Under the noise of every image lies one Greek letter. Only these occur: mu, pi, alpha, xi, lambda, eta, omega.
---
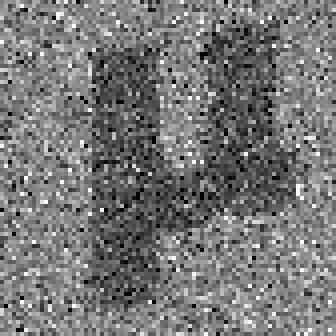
mu
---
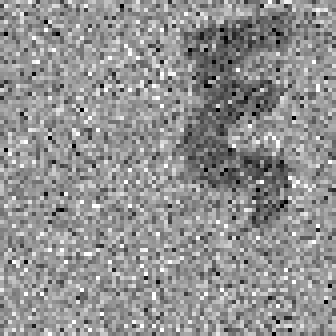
xi
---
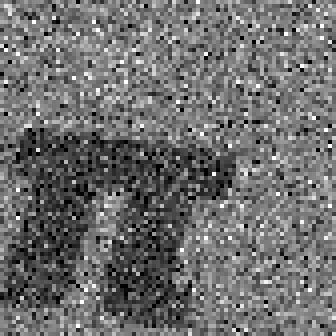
pi
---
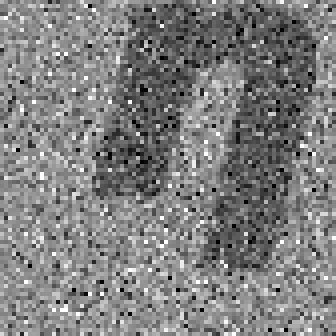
eta
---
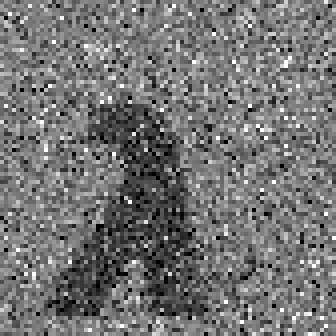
lambda
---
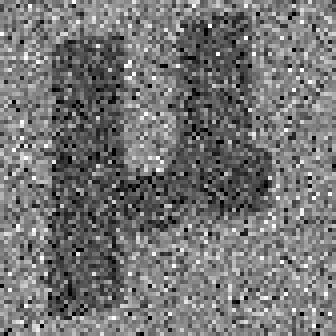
mu
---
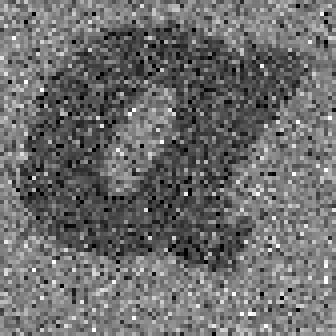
alpha
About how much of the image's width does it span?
nearly all
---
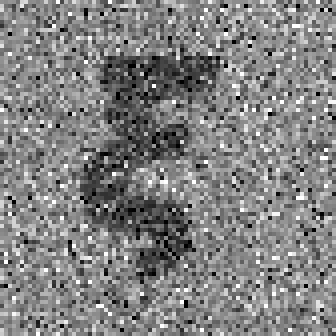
xi
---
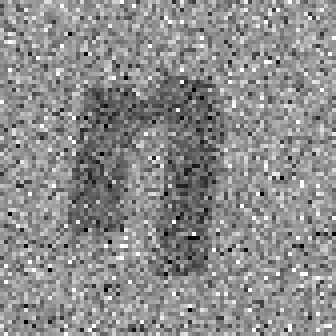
eta
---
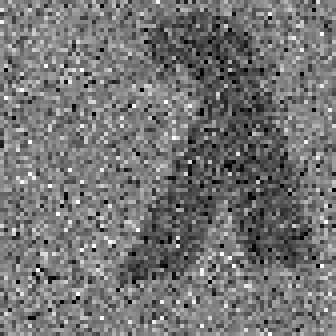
lambda
